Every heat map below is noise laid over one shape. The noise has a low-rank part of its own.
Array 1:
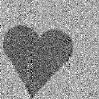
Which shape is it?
heart
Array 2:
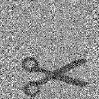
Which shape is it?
pair of scissors
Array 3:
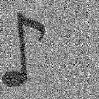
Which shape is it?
musical note
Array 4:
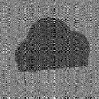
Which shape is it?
cloud
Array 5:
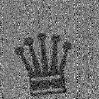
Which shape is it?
chess queen
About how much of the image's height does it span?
two thirds
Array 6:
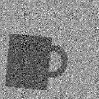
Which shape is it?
cup
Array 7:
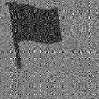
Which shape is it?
flag
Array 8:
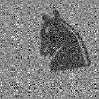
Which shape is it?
chess knight
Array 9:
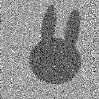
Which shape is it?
rabbit's head
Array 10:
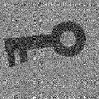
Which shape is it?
key
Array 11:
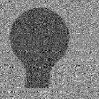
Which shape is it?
light bulb
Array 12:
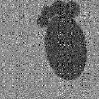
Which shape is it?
footprint
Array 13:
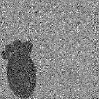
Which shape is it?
footprint
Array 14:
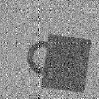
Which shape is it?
cup
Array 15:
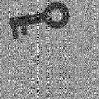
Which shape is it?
key
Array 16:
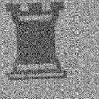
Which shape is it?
chess rook
